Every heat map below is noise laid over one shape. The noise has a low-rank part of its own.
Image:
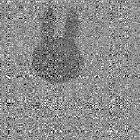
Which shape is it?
rabbit's head
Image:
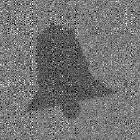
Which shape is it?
bell
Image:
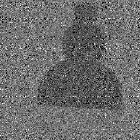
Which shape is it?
chess pawn
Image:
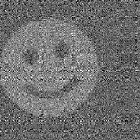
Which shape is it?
smiling face
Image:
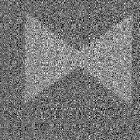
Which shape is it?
bow tie
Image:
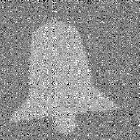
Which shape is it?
bell
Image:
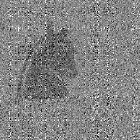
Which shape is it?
chess knight
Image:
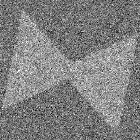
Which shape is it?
bow tie
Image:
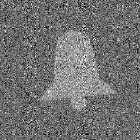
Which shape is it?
bell
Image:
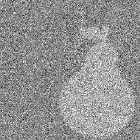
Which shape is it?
pear
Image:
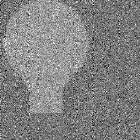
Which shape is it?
light bulb
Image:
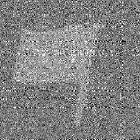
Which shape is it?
flag
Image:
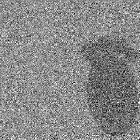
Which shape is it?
footprint
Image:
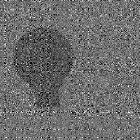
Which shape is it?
light bulb
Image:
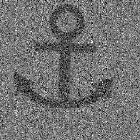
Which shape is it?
anchor
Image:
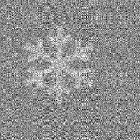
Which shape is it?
snowflake
